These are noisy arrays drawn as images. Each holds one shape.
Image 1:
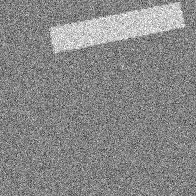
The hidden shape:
bar
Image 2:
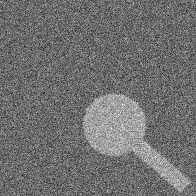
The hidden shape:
lollipop
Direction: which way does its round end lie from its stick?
up and left
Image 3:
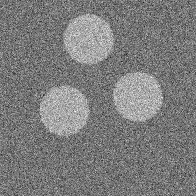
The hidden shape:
three dots
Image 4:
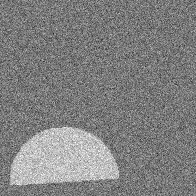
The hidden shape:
half disc
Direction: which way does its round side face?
up
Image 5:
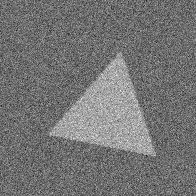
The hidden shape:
triangle
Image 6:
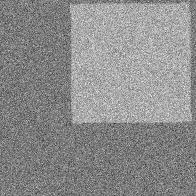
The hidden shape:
square
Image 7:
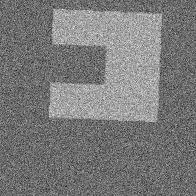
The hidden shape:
square with a notch
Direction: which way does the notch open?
left
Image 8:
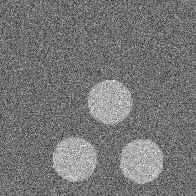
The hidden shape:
three dots
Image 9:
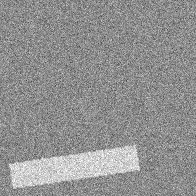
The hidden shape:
bar
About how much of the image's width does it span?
two thirds
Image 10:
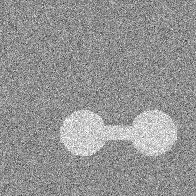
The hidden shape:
dumbbell
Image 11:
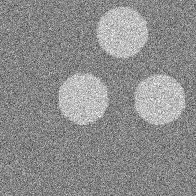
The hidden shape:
three dots
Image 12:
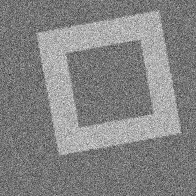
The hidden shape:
square frame
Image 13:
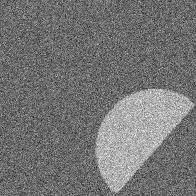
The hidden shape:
half disc
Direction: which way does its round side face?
up and left
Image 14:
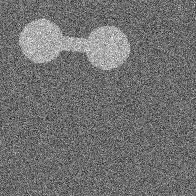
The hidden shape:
dumbbell
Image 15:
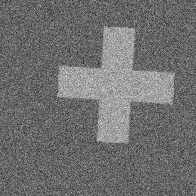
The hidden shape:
cross
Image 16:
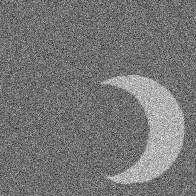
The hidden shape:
crescent
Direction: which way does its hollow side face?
left
